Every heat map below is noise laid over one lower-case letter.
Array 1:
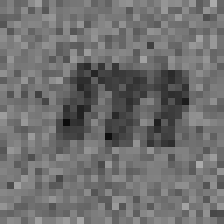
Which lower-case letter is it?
m
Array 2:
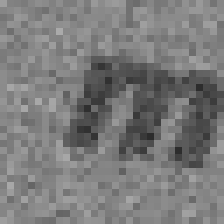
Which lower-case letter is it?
m
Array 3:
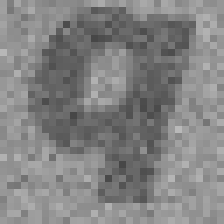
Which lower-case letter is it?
q
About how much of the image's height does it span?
nearly all
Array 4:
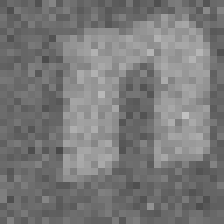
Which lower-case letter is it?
n
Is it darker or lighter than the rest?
lighter
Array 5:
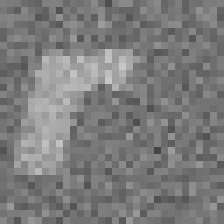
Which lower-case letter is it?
r
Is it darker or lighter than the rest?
lighter
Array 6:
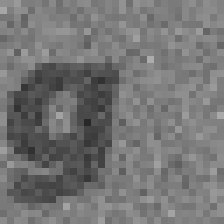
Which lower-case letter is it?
g
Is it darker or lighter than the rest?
darker
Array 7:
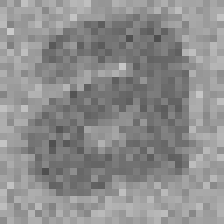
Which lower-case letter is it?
a
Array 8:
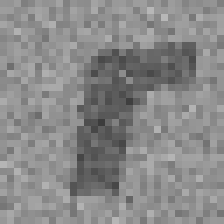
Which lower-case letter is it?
r
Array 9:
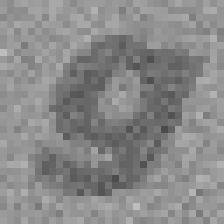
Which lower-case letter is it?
g
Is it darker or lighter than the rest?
darker
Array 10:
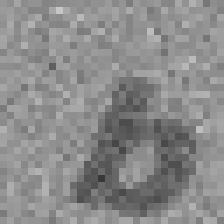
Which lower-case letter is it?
b
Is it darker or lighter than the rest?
darker
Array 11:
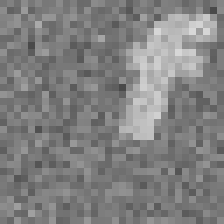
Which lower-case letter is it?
f
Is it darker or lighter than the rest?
lighter
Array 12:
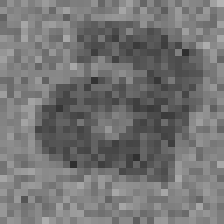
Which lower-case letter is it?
a
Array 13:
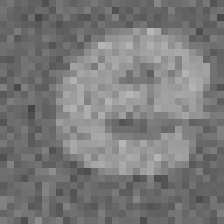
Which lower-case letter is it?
e
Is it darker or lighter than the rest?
lighter
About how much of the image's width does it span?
two thirds
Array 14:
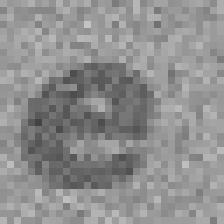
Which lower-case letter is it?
e
